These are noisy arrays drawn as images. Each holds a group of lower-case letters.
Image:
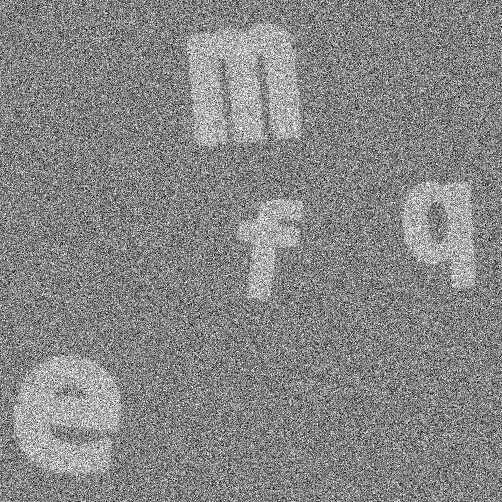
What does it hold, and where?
top middle: m; centre: f; middle right: q; bottom left: e
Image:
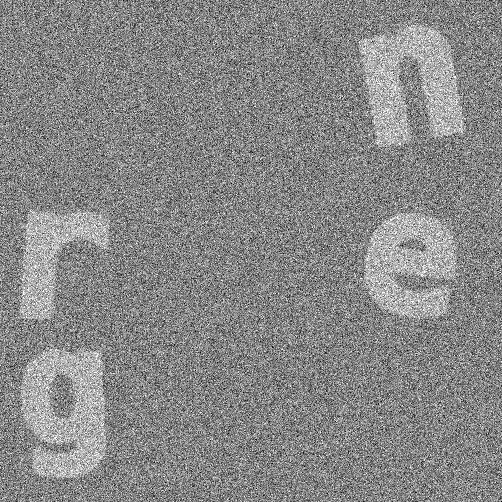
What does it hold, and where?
top right: n; middle left: r; middle right: e; bottom left: g
